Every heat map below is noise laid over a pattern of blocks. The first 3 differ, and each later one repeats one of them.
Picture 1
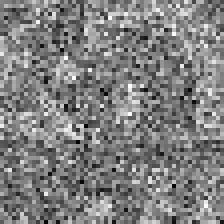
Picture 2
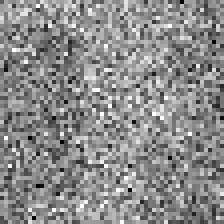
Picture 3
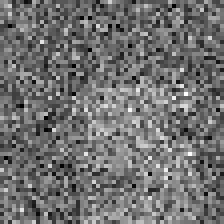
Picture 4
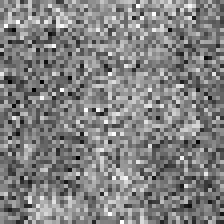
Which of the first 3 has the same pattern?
2
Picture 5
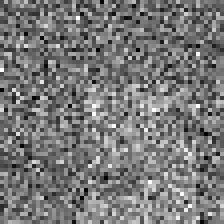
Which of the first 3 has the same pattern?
3
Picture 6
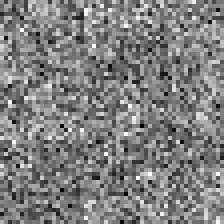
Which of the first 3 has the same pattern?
1
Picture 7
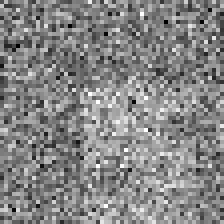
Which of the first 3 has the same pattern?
3
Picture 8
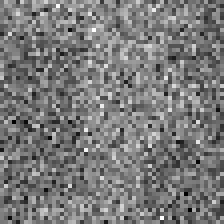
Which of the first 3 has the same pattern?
2
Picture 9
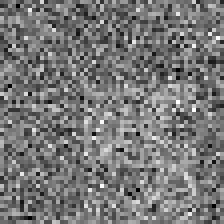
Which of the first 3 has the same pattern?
3
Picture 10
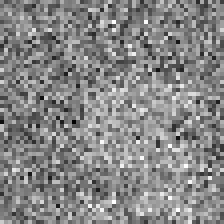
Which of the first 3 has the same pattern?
3
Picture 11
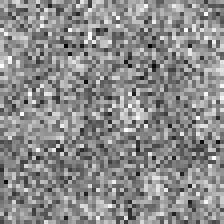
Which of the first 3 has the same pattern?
1
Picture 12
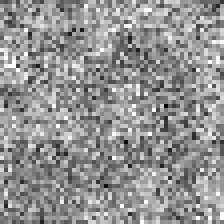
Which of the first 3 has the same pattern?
1
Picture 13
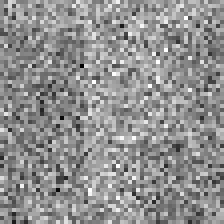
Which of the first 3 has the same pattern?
2
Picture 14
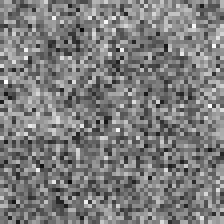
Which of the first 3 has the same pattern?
1
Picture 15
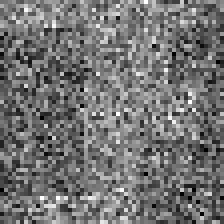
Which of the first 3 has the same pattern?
2
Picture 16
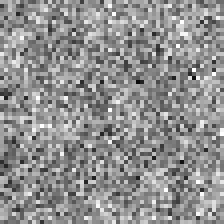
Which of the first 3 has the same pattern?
1
